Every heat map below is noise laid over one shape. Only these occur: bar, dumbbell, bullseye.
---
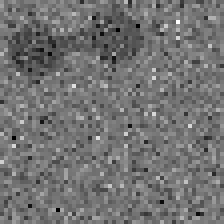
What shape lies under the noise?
dumbbell
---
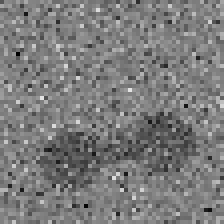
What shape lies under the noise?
dumbbell
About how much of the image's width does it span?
two thirds
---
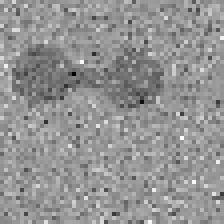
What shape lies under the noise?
dumbbell
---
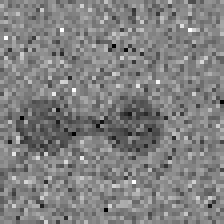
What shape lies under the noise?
dumbbell
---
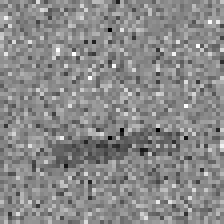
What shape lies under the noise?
bar
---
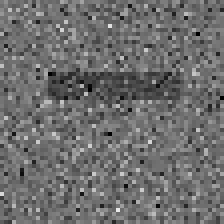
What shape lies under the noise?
bar
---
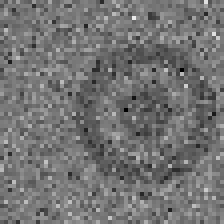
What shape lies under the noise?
bullseye
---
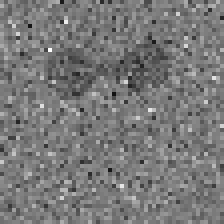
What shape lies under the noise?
dumbbell
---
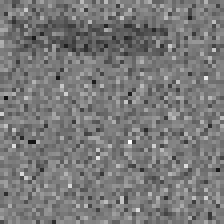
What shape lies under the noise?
bar
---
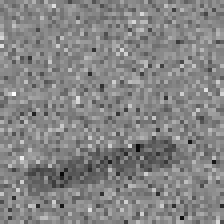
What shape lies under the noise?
bar
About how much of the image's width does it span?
two thirds
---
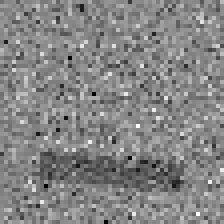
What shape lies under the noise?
bar
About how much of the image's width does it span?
two thirds
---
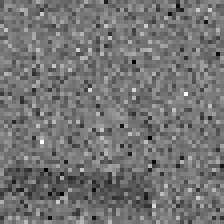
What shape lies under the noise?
bar
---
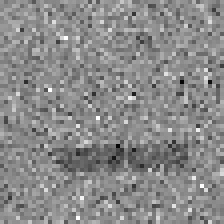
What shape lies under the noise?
bar
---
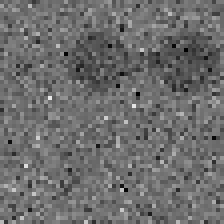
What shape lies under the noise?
dumbbell
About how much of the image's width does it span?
two thirds
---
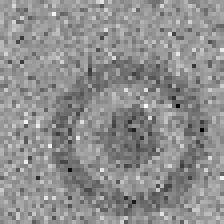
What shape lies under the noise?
bullseye
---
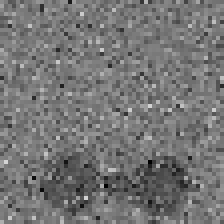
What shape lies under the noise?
dumbbell
